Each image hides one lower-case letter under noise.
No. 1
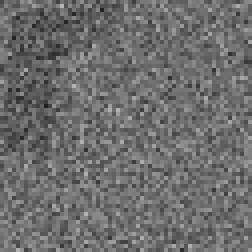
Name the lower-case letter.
r
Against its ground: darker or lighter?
darker
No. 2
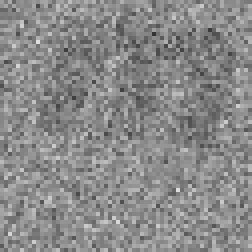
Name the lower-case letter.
m
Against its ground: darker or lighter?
darker
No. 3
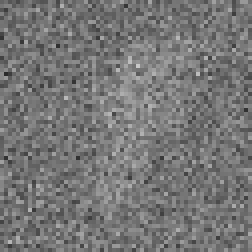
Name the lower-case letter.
f
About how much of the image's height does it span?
two thirds
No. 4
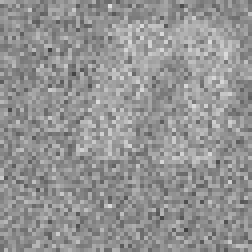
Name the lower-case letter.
n
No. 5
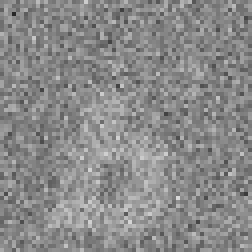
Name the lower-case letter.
b
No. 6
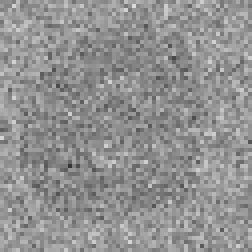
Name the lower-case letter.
e
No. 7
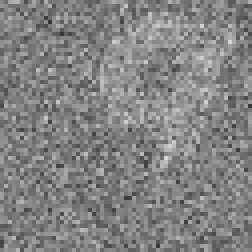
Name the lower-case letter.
q
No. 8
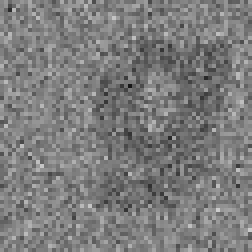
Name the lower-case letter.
g
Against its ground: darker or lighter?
darker
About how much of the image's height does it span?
two thirds
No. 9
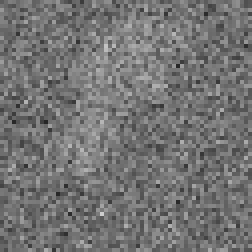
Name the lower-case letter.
f
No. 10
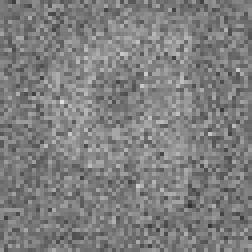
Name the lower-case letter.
q
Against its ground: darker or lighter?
lighter
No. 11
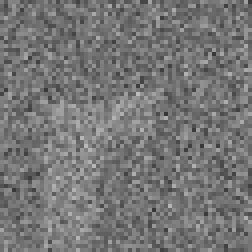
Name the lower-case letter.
r
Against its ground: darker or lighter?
lighter
